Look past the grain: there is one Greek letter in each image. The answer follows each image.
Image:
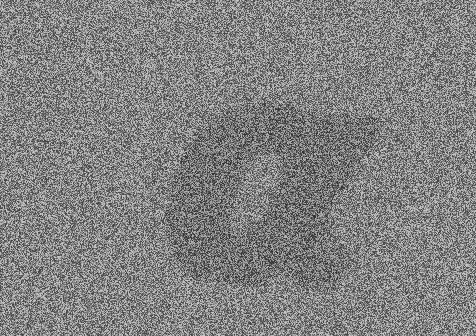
alpha
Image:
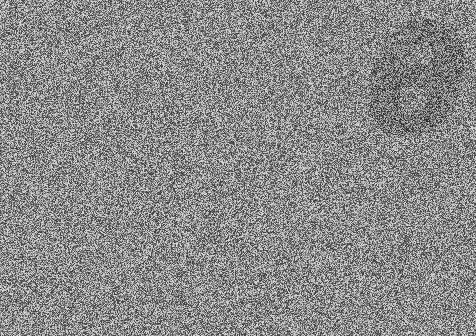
theta
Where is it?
top right
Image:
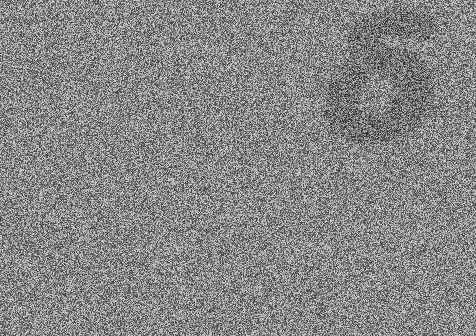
delta
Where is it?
top right
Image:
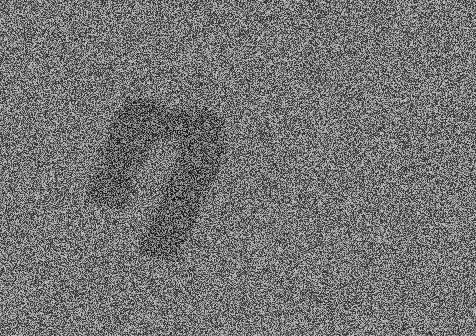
eta
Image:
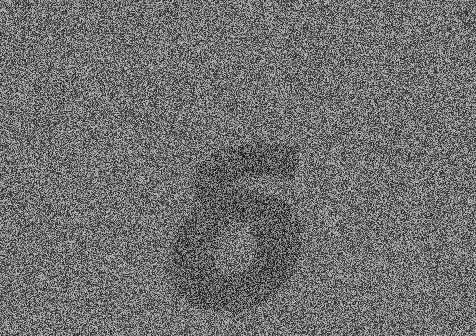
delta
